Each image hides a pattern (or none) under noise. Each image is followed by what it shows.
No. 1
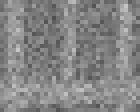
bands of rows crossing bands of columns
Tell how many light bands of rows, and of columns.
1 and 3
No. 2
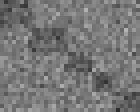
blocks along the diagonal
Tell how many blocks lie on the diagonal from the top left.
5
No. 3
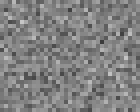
only noise
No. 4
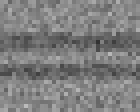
bands of rows
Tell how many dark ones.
2
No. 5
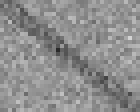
a diagonal band
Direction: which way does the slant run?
top left to bottom right
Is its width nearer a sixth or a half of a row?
a sixth
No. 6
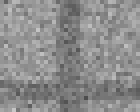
bands of rows crossing bands of columns
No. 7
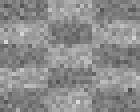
a checkerboard
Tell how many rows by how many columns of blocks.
5 by 3
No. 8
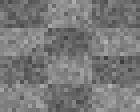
a checkerboard
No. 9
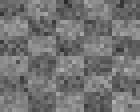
a checkerboard
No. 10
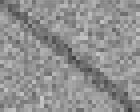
a diagonal band
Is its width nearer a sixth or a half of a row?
a sixth
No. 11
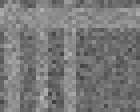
bands of rows crossing bands of columns
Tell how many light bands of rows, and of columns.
1 and 3
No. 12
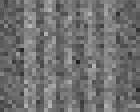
bands of columns
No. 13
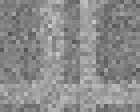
bands of rows crossing bands of columns
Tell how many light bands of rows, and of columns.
1 and 2
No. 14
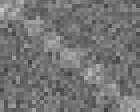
blocks along the diagonal
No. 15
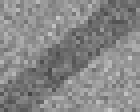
a diagonal band
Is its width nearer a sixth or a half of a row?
a half
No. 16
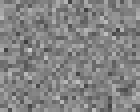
only noise
